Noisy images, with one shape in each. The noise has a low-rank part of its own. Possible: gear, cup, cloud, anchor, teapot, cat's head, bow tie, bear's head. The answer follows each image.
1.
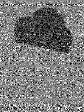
dark cloud
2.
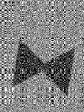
dark bow tie
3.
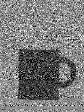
dark cup
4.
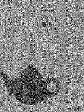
dark teapot
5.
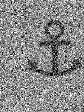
dark anchor
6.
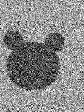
dark bear's head
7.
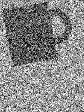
dark cup
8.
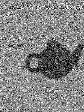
dark teapot
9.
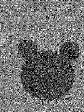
dark bear's head
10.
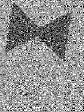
dark bow tie
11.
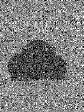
dark cloud
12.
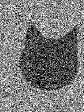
dark cat's head
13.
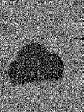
dark cloud
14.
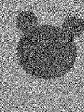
dark bear's head
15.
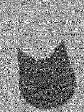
dark cat's head
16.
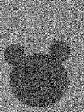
dark bear's head
